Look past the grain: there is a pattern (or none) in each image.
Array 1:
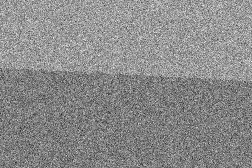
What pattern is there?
a sharp edge
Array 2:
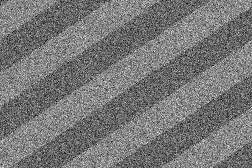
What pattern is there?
diagonal stripes
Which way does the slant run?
bottom left to top right
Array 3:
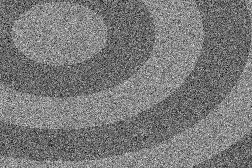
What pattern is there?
rings round one point
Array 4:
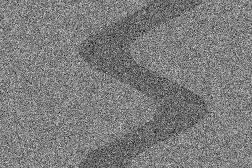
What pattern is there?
a wavy band
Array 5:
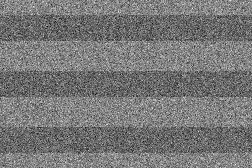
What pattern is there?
horizontal stripes
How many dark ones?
3
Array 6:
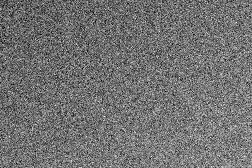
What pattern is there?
a smooth slope
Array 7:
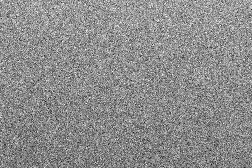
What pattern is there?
a smooth slope
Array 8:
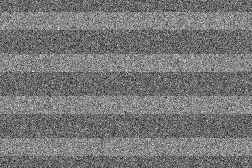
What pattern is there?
horizontal stripes
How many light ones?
4
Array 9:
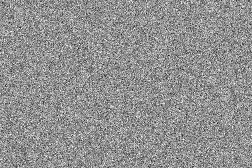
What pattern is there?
only noise
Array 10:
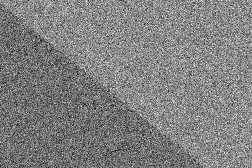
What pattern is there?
a sharp edge
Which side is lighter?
top right
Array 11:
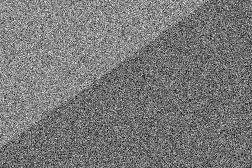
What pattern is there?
a sharp edge
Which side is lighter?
top left
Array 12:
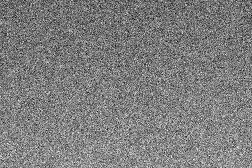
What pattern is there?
a smooth slope
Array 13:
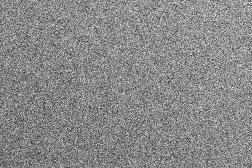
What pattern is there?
a smooth slope
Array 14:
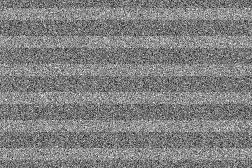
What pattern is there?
horizontal stripes
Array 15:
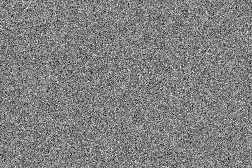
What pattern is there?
only noise
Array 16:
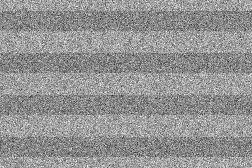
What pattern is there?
horizontal stripes
